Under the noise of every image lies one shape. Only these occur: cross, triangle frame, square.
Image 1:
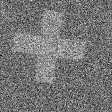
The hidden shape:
cross
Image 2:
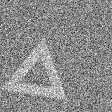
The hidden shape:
triangle frame
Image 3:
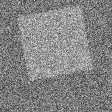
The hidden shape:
square
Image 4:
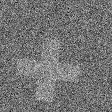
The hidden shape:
cross
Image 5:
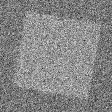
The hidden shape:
square
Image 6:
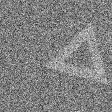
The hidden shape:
triangle frame
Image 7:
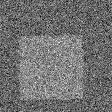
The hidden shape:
square
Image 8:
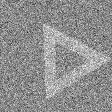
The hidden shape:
triangle frame
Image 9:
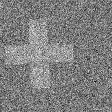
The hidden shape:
cross
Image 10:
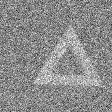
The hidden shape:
triangle frame
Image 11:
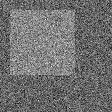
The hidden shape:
square
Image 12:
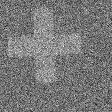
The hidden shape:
cross
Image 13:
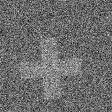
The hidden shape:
cross
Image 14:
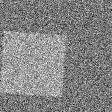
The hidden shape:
square
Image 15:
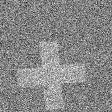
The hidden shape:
cross
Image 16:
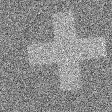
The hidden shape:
cross
